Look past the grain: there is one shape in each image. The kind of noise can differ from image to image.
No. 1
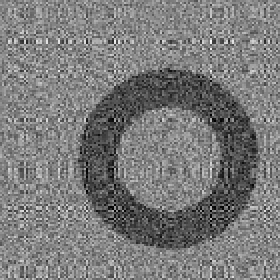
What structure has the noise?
low rank plus noise
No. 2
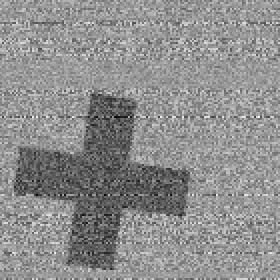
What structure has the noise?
rows of uneven size
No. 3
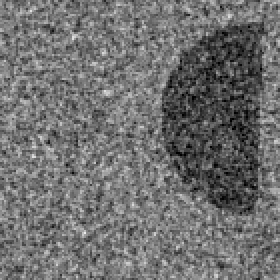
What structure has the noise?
blotchy
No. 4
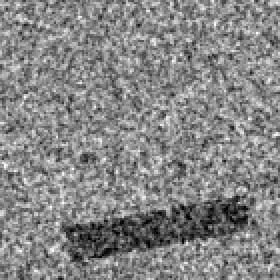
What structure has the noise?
blotchy
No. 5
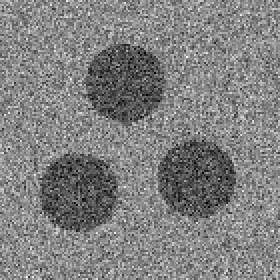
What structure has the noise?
independent entries
